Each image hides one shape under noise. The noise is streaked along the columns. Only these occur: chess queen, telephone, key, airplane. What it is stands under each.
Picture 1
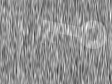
key
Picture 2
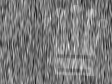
chess queen
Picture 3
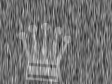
chess queen
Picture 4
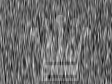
chess queen
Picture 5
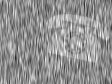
telephone
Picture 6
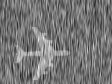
airplane
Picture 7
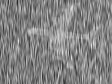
airplane
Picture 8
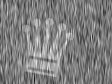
chess queen
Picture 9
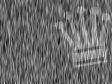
chess queen
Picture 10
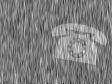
telephone
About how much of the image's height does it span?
half
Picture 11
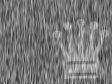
chess queen
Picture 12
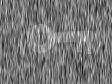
key
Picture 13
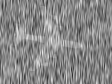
airplane
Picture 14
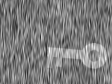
key
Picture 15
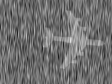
airplane
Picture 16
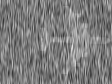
airplane
